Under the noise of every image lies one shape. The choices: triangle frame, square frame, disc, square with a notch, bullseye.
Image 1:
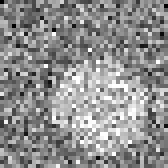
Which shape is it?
disc
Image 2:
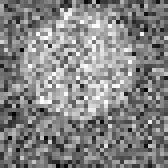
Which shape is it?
disc
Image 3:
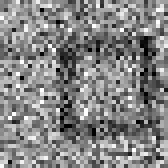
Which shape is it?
square frame
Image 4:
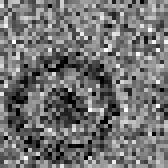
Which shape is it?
bullseye
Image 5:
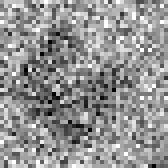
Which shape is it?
square with a notch
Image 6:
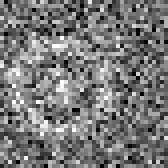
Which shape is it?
bullseye
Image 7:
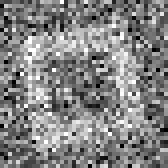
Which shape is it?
square frame
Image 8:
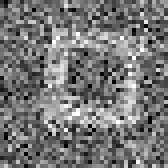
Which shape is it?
square frame
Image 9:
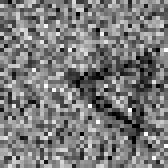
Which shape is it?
triangle frame
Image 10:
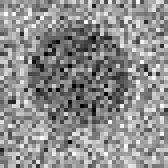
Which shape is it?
disc
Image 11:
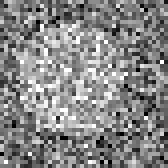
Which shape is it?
disc
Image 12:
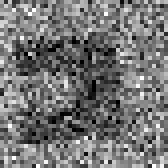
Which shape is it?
square with a notch
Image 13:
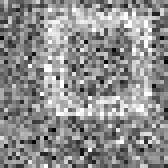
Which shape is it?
square frame
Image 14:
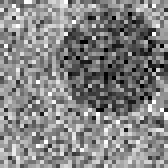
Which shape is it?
disc
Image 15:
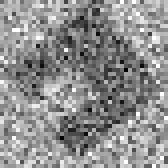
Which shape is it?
square with a notch
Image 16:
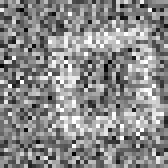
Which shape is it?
square frame
